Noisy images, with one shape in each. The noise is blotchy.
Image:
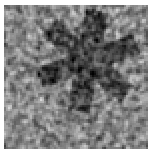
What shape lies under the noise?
asterisk
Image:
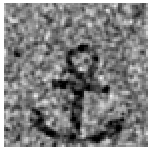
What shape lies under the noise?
anchor
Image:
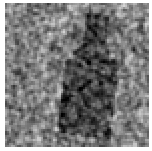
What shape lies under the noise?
bottle
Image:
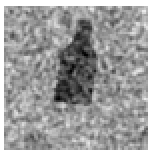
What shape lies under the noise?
bottle
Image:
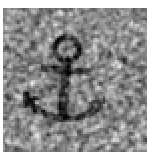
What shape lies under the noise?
anchor
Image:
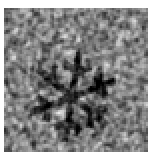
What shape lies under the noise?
snowflake
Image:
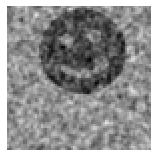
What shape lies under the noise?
smiling face
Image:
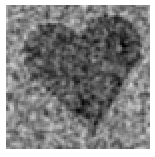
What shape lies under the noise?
heart
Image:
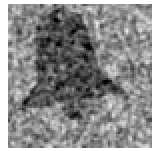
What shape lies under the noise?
bell
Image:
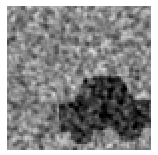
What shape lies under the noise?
car
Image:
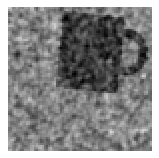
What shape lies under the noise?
cup
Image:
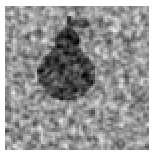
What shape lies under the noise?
pear
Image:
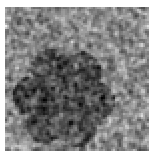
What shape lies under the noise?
flower
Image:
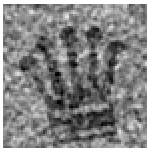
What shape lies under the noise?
chess queen
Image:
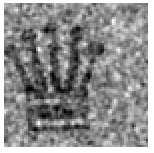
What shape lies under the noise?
chess queen
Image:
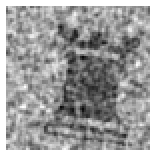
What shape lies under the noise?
chess rook
